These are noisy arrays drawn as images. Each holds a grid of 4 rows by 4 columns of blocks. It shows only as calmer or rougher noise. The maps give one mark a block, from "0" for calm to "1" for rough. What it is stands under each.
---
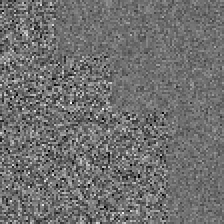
1000
1100
1110
1110
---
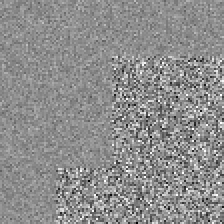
0000
0011
0011
0111
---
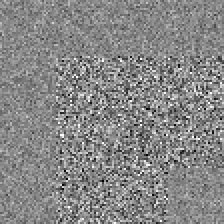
0000
0111
0111
0110
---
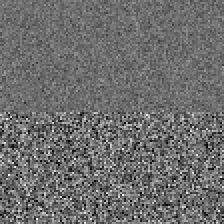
0000
0000
1111
1111
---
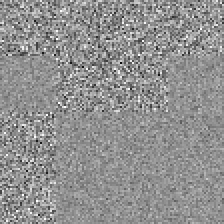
1111
0110
1000
1000
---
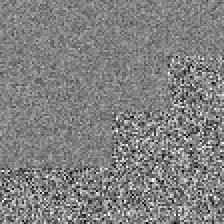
0000
0001
0011
1111
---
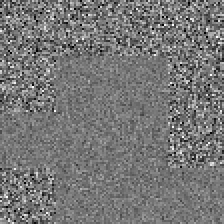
1111
1001
0001
1000
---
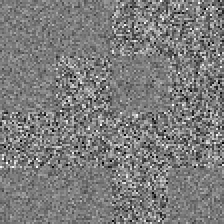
0011
0101
1111
0010
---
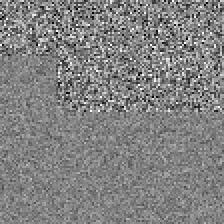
1111
0111
0000
0000
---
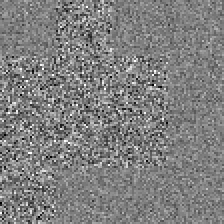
0100
1110
1110
1000
